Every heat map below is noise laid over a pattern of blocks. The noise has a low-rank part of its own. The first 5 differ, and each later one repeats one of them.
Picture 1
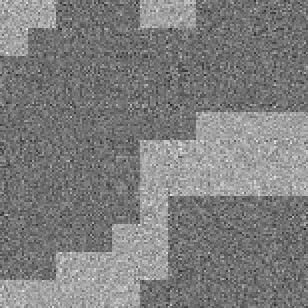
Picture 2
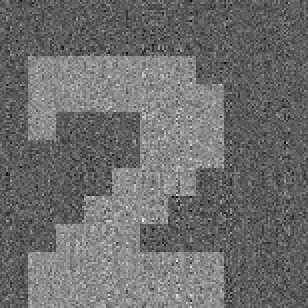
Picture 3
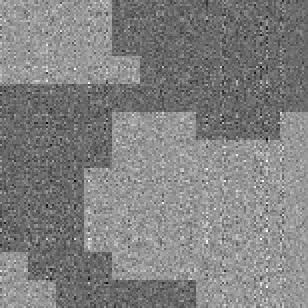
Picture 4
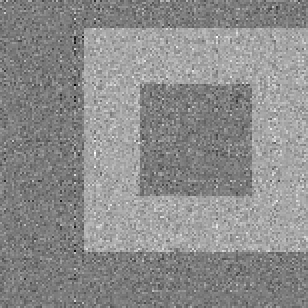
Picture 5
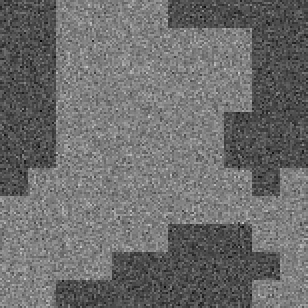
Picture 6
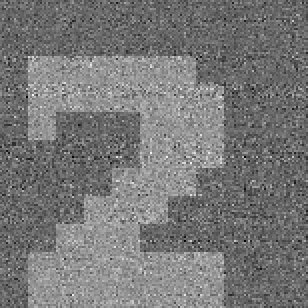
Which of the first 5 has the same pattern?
2
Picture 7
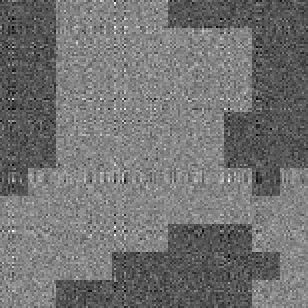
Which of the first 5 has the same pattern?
5
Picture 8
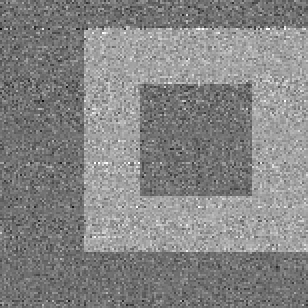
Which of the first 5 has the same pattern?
4
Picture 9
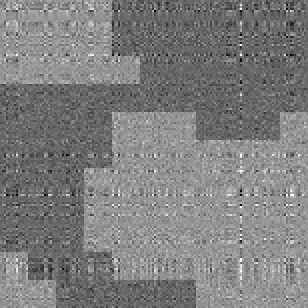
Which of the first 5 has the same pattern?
3
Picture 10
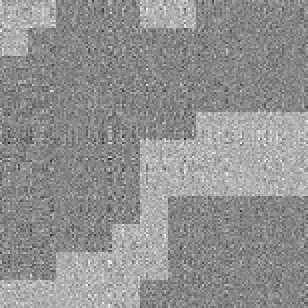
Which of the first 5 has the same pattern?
1
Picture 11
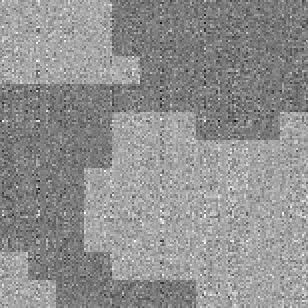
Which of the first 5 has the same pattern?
3
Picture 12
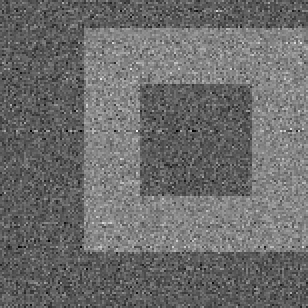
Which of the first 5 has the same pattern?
4
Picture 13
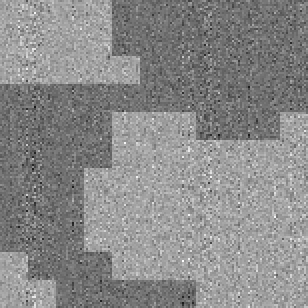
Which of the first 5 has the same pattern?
3
